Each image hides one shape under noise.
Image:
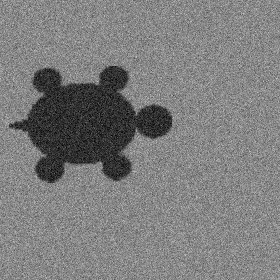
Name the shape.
turtle
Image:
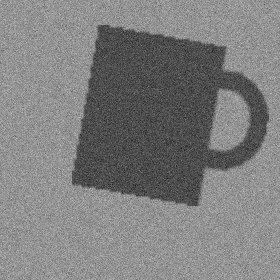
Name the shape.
cup
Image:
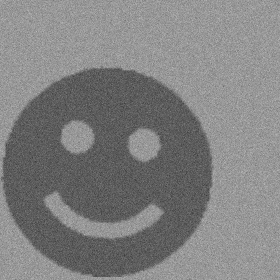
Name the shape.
smiling face
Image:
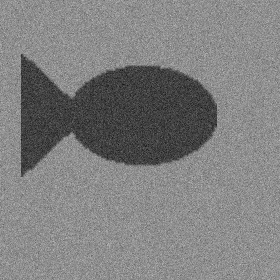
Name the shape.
fish
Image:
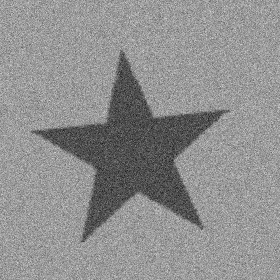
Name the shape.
star
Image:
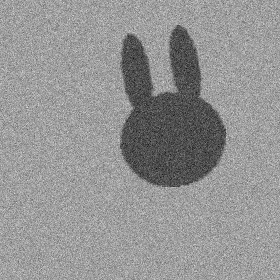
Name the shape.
rabbit's head
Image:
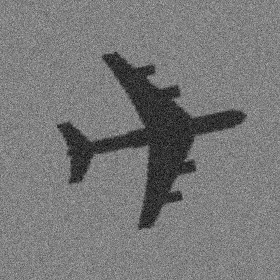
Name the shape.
airplane
